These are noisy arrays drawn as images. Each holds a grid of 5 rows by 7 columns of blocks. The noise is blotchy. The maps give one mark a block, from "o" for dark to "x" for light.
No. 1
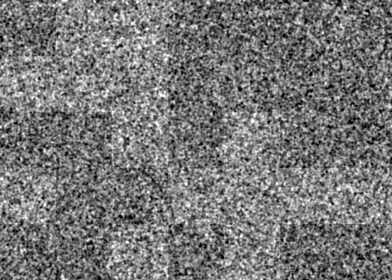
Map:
o x x o o o o
x x x o o o o
o o x o x o o
x o o x x x x
o o x o x o o
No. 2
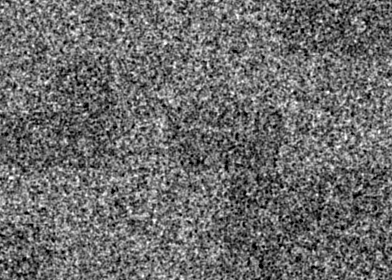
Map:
x x x x x o o
x o x x x x x
o o x o o x x
x x x x o o o
o x x x o o o
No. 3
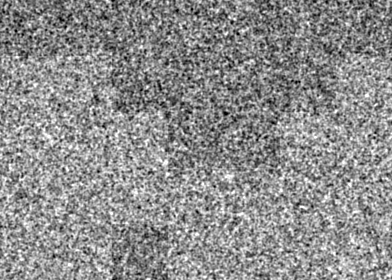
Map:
o o o o o o o
x x o o o o x
x x x o o x x
x x x x x x x
x x o x x x x
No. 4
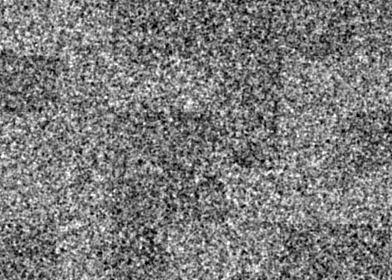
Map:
x x o o o o o
o x x x o x x
x x o o o x o
x x o o x x x
o x o x x o o
